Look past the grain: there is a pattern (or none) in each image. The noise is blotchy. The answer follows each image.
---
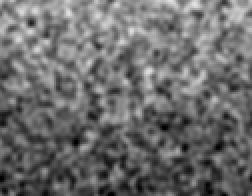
a smooth slope
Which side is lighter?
top
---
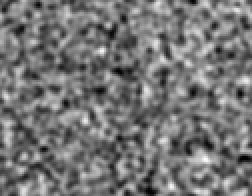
only noise
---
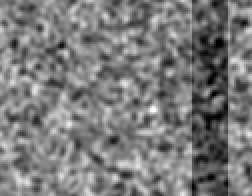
one vertical stripe
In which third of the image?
right
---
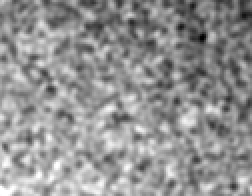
a smooth slope
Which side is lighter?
bottom left
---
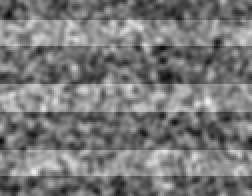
horizontal stripes
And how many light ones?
3
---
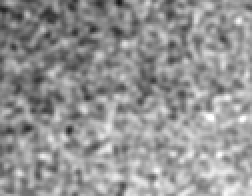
a smooth slope
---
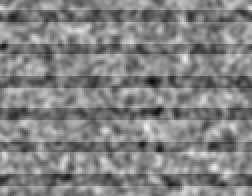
horizontal stripes
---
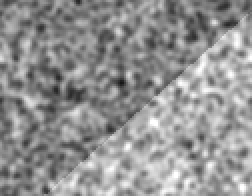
a sharp edge
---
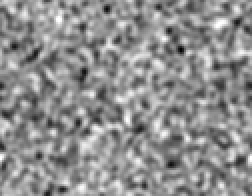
only noise
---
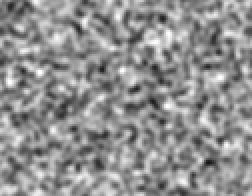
only noise
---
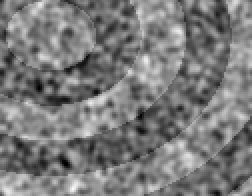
rings round one point
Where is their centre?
top left
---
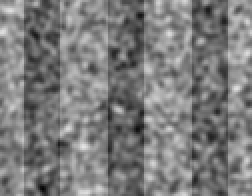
vertical stripes
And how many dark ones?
3
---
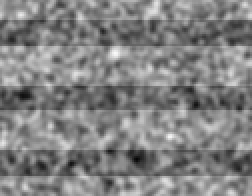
horizontal stripes
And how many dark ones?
3
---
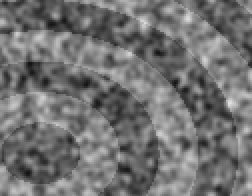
rings round one point
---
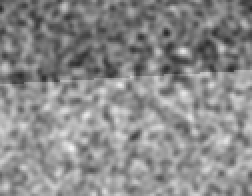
a sharp edge
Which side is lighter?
bottom
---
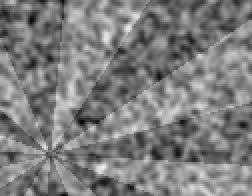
spokes from one point
